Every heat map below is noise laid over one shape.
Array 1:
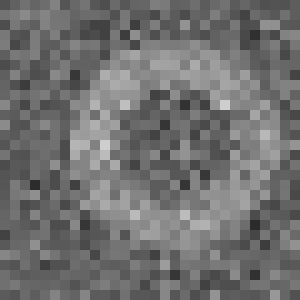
ring
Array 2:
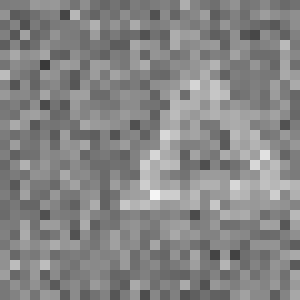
triangle frame
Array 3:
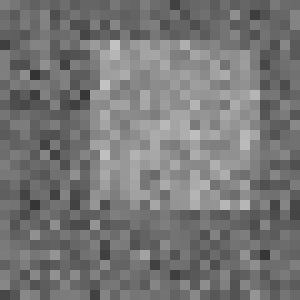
square
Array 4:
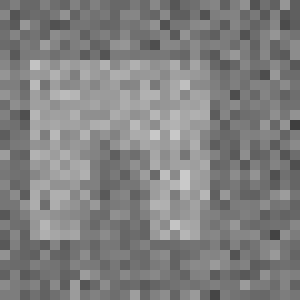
square with a notch
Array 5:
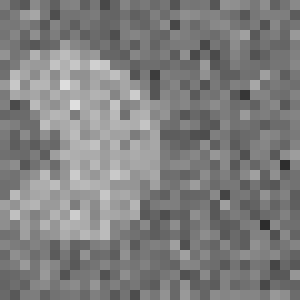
disc with a wedge cut out
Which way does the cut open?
left
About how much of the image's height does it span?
two thirds
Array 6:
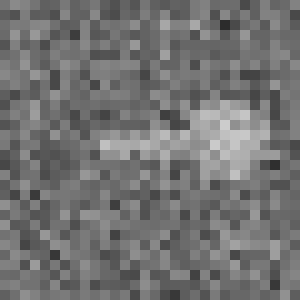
lollipop
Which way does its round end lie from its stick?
right
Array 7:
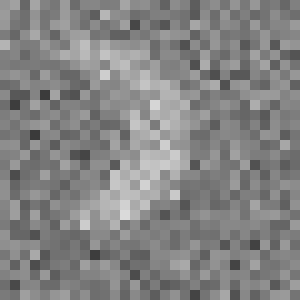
crescent
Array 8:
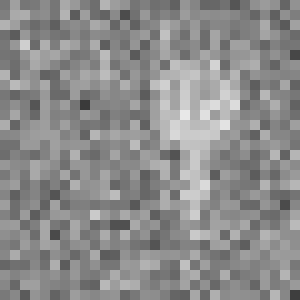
lollipop
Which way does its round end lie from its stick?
up
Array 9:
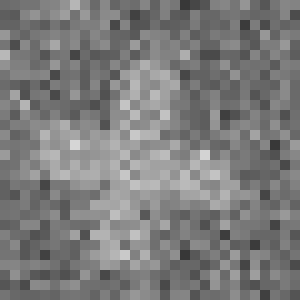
cross
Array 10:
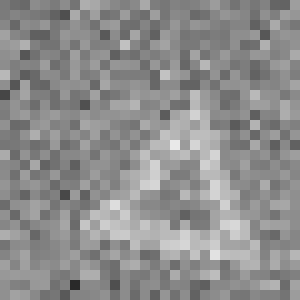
triangle frame
